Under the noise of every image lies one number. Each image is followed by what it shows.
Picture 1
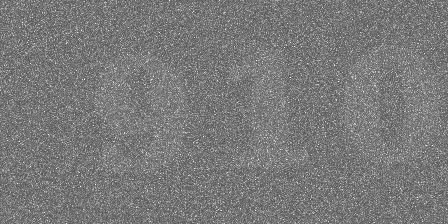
910
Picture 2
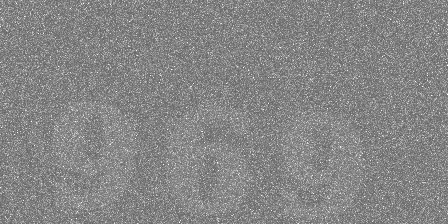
969
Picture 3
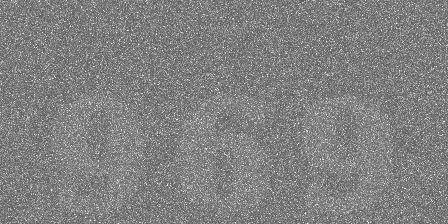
969
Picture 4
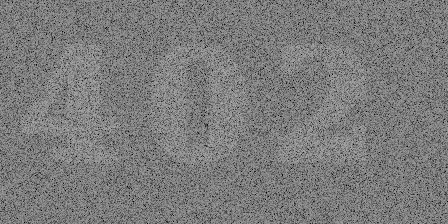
402
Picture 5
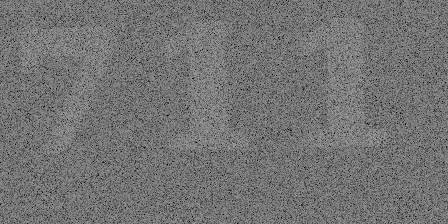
711
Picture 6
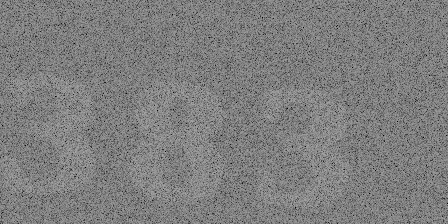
383
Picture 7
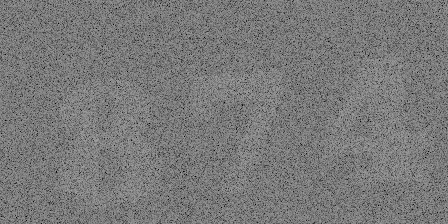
874
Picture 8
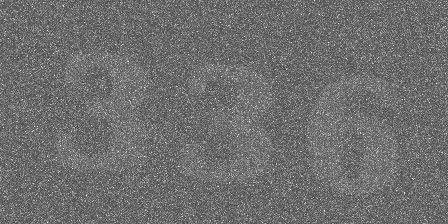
336
